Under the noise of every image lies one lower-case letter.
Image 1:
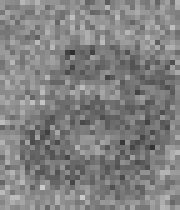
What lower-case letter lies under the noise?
a
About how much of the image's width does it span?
nearly all
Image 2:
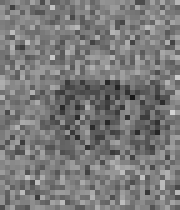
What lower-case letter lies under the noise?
m
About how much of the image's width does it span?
two thirds
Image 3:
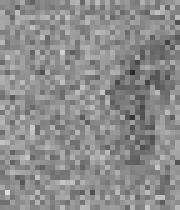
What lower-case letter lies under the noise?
f
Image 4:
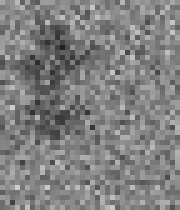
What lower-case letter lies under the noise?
t
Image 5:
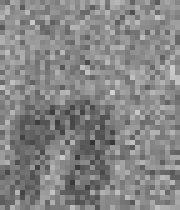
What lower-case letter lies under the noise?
n
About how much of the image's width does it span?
two thirds
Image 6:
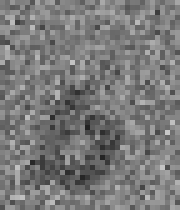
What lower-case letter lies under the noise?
b
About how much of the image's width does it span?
half
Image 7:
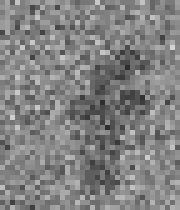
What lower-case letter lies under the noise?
f
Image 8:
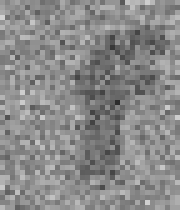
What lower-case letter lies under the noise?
f
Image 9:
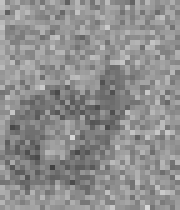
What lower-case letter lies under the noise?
d
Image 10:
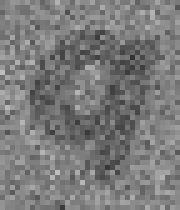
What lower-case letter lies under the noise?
q
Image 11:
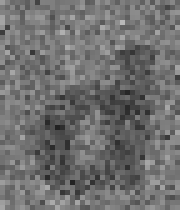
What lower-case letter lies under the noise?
d
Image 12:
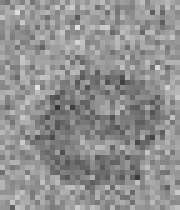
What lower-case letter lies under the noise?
e
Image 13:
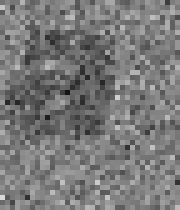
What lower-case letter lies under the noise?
a
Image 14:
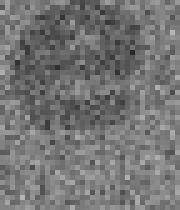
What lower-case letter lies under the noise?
e
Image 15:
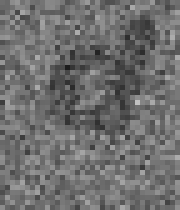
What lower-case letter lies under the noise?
d
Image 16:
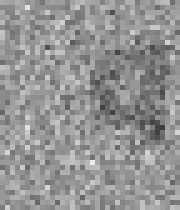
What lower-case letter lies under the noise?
q
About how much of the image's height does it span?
half
